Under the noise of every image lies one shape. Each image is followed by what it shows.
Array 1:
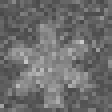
asterisk
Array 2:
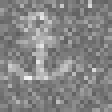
anchor
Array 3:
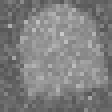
ghost
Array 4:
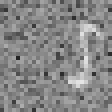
musical note
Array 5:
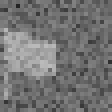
flag
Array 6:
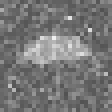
umbrella
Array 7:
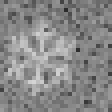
snowflake
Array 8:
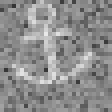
anchor
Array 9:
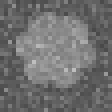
flower
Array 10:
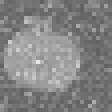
apple
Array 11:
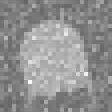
ghost
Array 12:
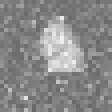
chess knight
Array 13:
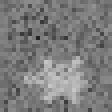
turtle
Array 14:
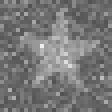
star
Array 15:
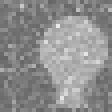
light bulb
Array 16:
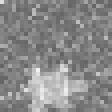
turtle
